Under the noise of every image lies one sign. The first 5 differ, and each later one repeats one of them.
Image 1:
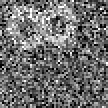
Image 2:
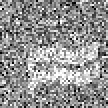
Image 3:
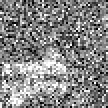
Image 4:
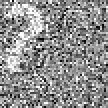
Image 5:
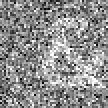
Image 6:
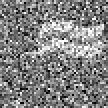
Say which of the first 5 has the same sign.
2
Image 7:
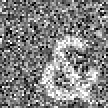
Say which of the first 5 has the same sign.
5
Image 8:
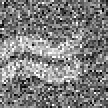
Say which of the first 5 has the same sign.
2
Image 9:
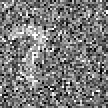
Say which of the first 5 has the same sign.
4
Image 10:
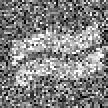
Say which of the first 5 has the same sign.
2
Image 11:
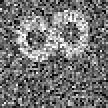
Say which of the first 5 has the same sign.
1
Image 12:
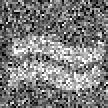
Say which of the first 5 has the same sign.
2
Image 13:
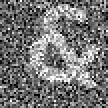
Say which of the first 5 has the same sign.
5
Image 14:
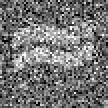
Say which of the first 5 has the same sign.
2
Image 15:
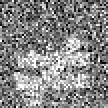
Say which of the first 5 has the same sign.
3
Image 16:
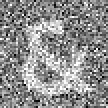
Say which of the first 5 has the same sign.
5
